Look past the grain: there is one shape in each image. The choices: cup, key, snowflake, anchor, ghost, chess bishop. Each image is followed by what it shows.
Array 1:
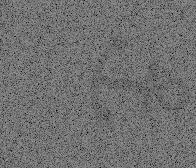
anchor
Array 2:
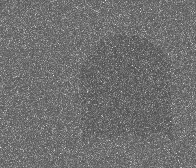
ghost
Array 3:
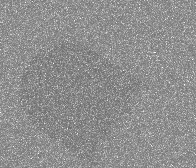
ghost
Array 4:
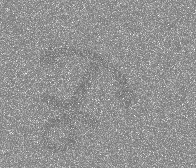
anchor
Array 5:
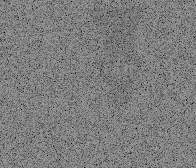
chess bishop
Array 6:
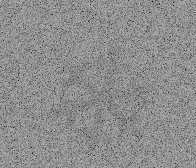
snowflake
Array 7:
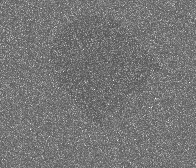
ghost
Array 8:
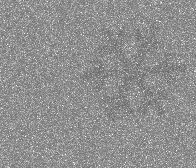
snowflake
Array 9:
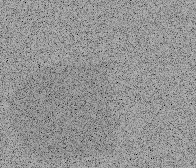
ghost
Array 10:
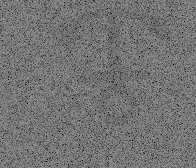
anchor
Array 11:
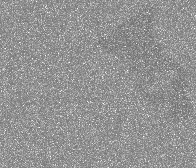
chess bishop
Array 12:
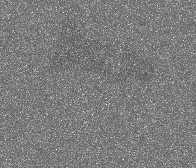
chess bishop
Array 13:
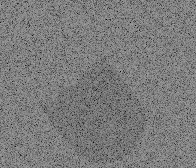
ghost
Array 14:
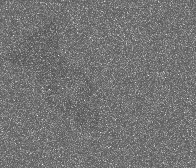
chess bishop
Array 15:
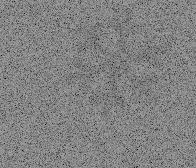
snowflake
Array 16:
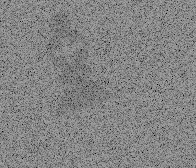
chess bishop
